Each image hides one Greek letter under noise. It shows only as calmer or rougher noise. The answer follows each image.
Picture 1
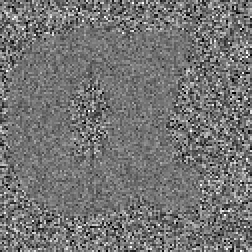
alpha
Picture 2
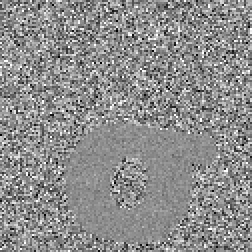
sigma
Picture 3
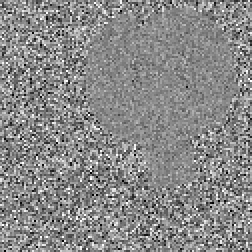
phi
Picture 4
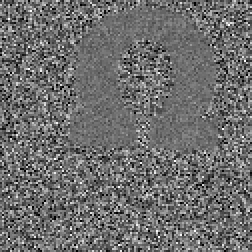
omega
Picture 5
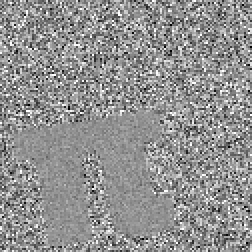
pi
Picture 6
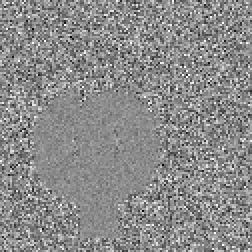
phi
